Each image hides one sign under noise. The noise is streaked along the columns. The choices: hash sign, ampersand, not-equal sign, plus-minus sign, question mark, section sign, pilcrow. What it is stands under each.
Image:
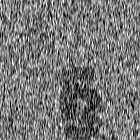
section sign
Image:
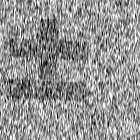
plus-minus sign
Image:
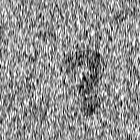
question mark
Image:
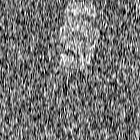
section sign
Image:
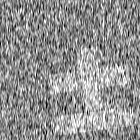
plus-minus sign
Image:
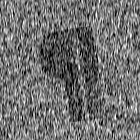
pilcrow
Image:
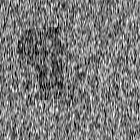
pilcrow
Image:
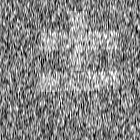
plus-minus sign
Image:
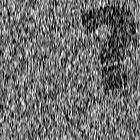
question mark
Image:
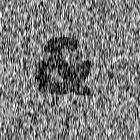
ampersand
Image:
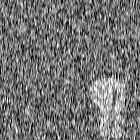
pilcrow
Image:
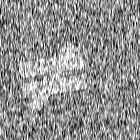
not-equal sign
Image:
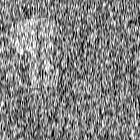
pilcrow
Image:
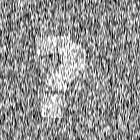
question mark
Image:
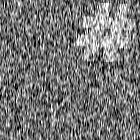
hash sign
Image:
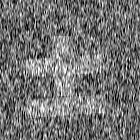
plus-minus sign
